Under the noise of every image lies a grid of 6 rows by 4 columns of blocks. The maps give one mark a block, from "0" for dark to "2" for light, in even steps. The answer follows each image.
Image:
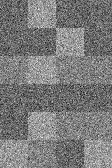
0 2 0 0
0 0 2 0
1 2 1 1
0 0 0 0
0 2 1 1
2 1 0 2
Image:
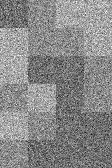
0 1 2 2
2 1 1 2
2 0 0 1
1 2 0 1
2 1 0 0
1 0 0 0
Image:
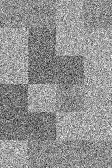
1 1 2 1
2 0 2 2
2 0 0 2
0 2 1 2
0 0 2 2
2 1 1 1
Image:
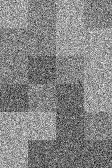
2 1 2 1
1 1 2 2
1 0 1 2
0 1 0 2
2 2 0 1
2 0 0 0
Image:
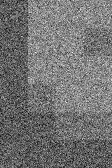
0 2 2 2
0 2 2 1
0 2 2 2
0 1 2 2
0 0 1 1
0 0 0 0
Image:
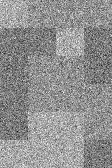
2 1 1 1
0 0 2 0
0 1 1 0
0 1 1 1
0 2 2 1
2 2 2 0
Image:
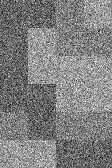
0 0 1 2
0 2 1 1
0 2 2 2
0 0 2 2
1 0 1 1
2 2 0 0
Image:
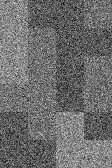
2 0 0 1
2 1 0 0
2 1 0 1
1 1 0 1
0 1 2 0
0 0 2 2
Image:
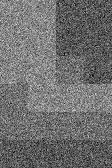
2 2 0 0
2 2 0 0
2 2 1 0
1 2 2 2
1 1 1 1
0 0 0 0
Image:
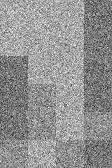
2 2 2 0
2 2 2 0
0 2 2 0
0 1 2 0
0 1 2 1
1 2 1 0
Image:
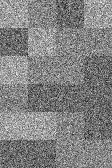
2 1 0 2
0 2 1 1
2 1 1 0
1 0 0 0
2 2 1 0
0 0 1 1
